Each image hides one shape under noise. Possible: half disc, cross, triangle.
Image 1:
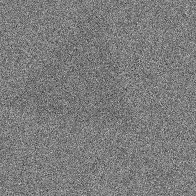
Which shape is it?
triangle
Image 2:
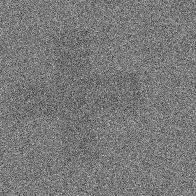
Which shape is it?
cross
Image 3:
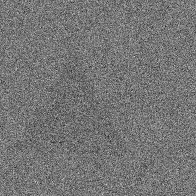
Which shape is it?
triangle
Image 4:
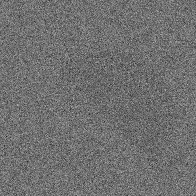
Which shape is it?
half disc
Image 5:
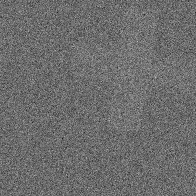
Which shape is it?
cross
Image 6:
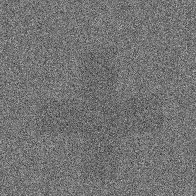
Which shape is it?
cross
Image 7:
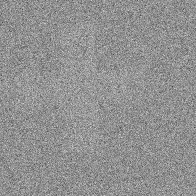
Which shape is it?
cross
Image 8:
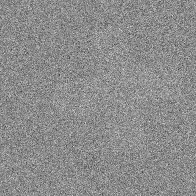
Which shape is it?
cross
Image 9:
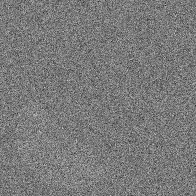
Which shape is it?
half disc
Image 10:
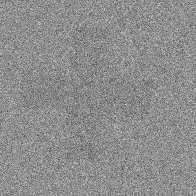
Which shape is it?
cross
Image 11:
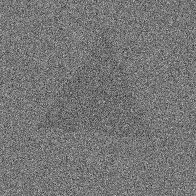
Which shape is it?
triangle
